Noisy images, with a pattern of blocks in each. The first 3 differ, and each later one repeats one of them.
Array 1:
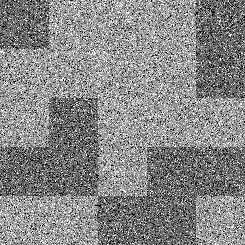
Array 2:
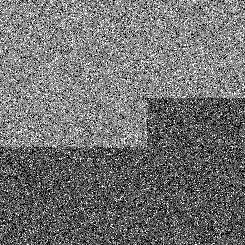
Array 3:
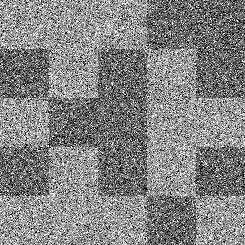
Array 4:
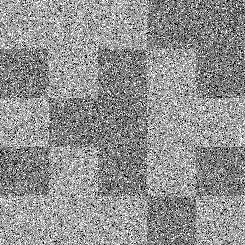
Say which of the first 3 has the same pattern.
3
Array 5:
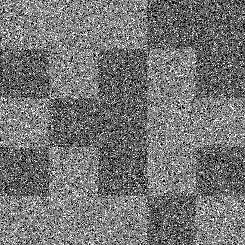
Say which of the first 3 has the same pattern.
3
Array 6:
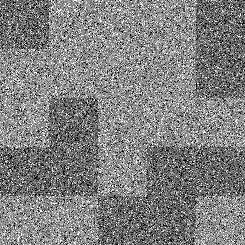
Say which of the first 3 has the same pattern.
1
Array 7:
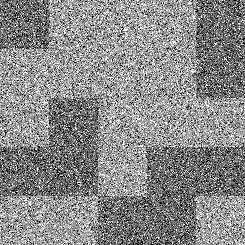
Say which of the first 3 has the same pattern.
1
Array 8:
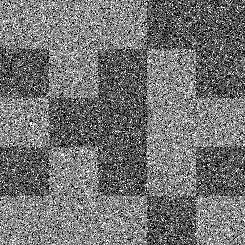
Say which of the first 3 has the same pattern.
3
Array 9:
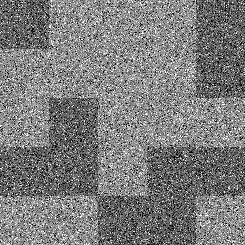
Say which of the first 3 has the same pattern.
1
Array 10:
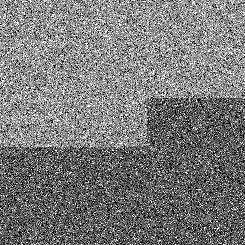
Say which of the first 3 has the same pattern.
2
